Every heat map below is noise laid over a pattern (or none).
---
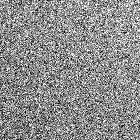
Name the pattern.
a smooth slope
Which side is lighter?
top right
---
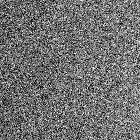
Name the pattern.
a smooth slope
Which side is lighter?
right
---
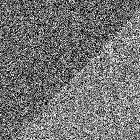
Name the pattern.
a sharp edge
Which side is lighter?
bottom right
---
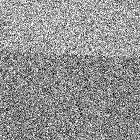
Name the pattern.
a sharp edge
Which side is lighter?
top
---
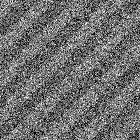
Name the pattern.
diagonal stripes
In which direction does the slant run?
bottom left to top right
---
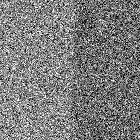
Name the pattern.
a sharp edge
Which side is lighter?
left
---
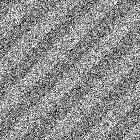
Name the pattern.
diagonal stripes
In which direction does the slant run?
bottom left to top right
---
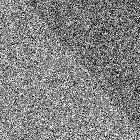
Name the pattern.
a sharp edge
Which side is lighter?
bottom left
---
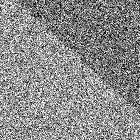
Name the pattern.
a sharp edge
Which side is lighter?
bottom left
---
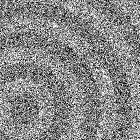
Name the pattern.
rings round one point
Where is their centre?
bottom left
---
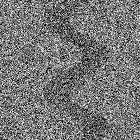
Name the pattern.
a wavy band
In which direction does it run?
top to bottom
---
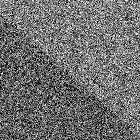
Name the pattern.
a sharp edge
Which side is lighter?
top right
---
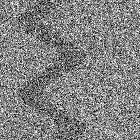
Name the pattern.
a wavy band
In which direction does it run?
top to bottom
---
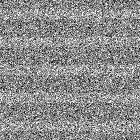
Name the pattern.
horizontal stripes
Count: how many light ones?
5
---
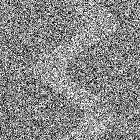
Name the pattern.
a wavy band
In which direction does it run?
top to bottom
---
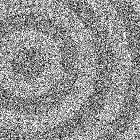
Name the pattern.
rings round one point
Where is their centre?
middle left
